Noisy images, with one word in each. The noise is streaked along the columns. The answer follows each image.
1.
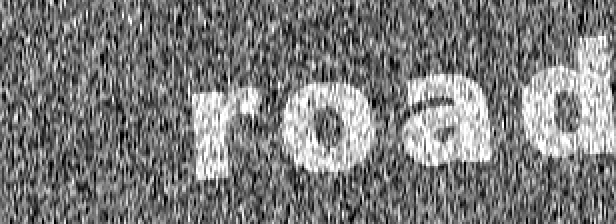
road
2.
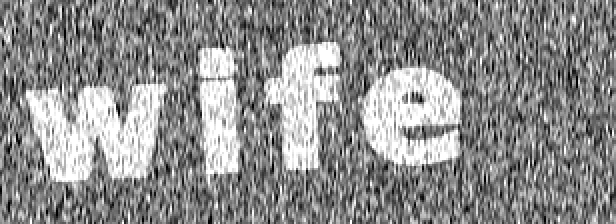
wife
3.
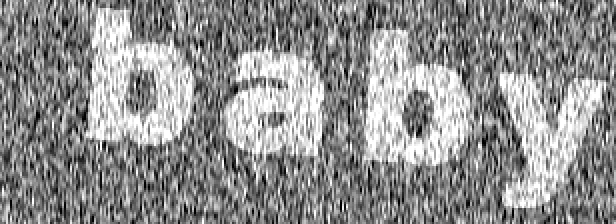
baby
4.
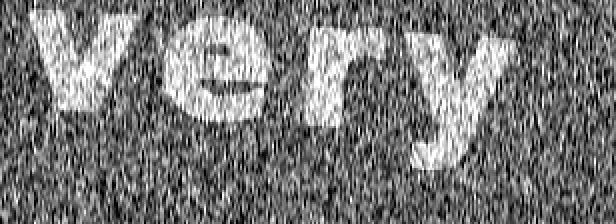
very
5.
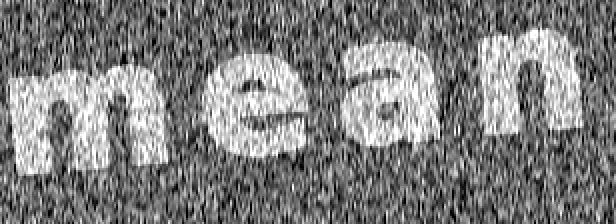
mean
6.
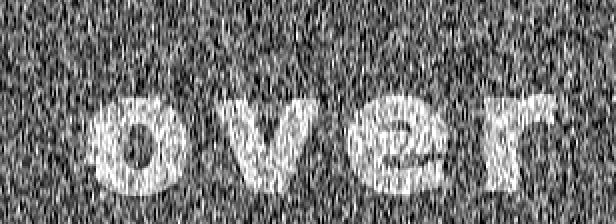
over
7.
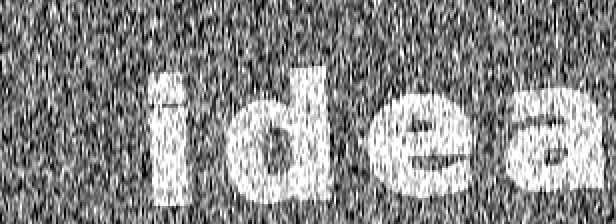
idea
